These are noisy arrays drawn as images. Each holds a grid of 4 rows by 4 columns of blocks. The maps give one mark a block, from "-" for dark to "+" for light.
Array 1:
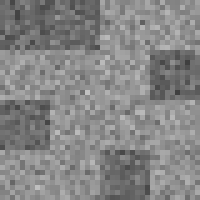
- - + +
+ + + -
- + + +
+ + - +
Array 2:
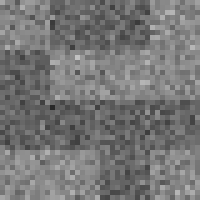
+ - - +
- + + +
- - - -
+ + - +
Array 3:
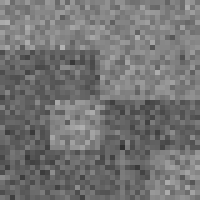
+ + + +
- - + +
- + - -
- - - +
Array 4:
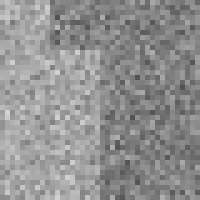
+ - - -
+ + - -
+ + - -
+ + - -
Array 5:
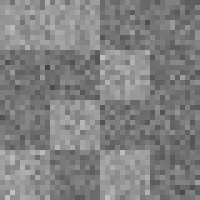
+ + - -
- - + -
- + - -
+ - + -
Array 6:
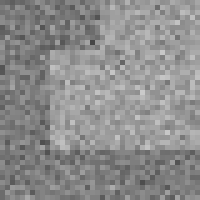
- - + +
- + + +
- + + +
- - - -
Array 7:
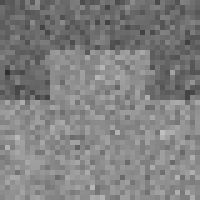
- - - -
- + + -
+ + + +
+ + + +
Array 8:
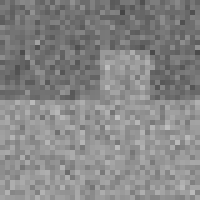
- - - -
- - + -
+ + + +
+ + + +
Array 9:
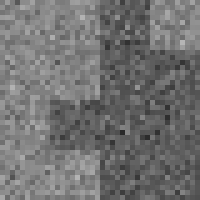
+ + - +
+ + - -
+ - - -
+ + - -
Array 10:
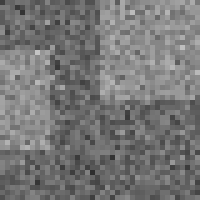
- - + +
+ - + +
+ - - -
- - - -
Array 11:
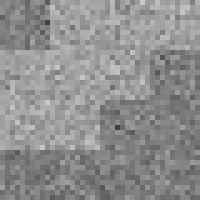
- + + +
+ + + -
+ + - -
- - - -
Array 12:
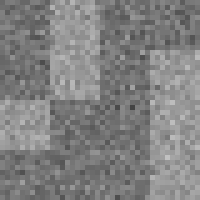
- + - -
- + - +
+ - - +
- - - +
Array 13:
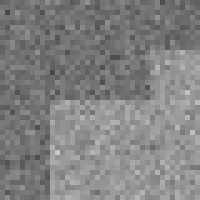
- - - -
- - - +
- + + +
- + + +
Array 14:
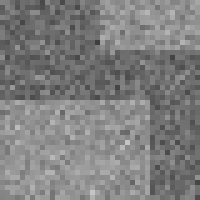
- - + +
- - - -
+ + + -
+ + + -
